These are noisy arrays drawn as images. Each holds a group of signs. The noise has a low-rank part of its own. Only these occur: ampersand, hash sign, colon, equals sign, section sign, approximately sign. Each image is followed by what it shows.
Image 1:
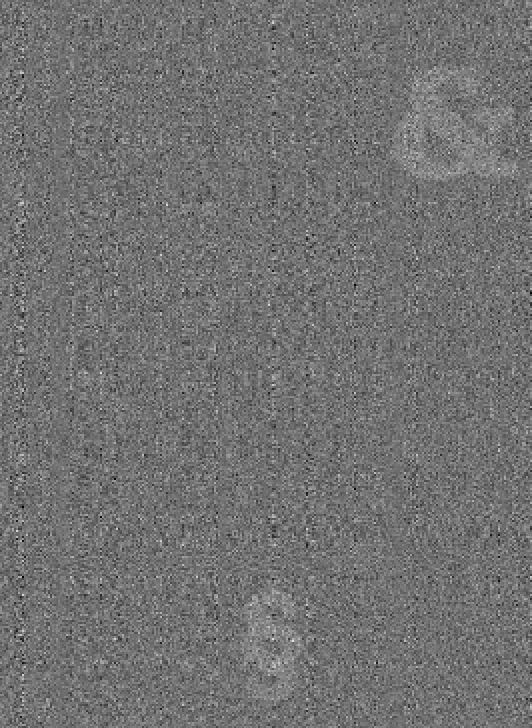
top right: ampersand; bottom middle: section sign
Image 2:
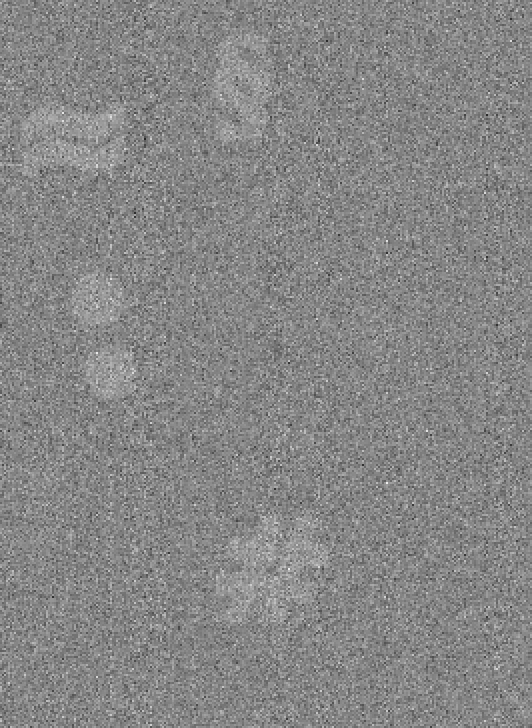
top left: approximately sign; top middle: section sign; middle left: colon; bottom middle: hash sign
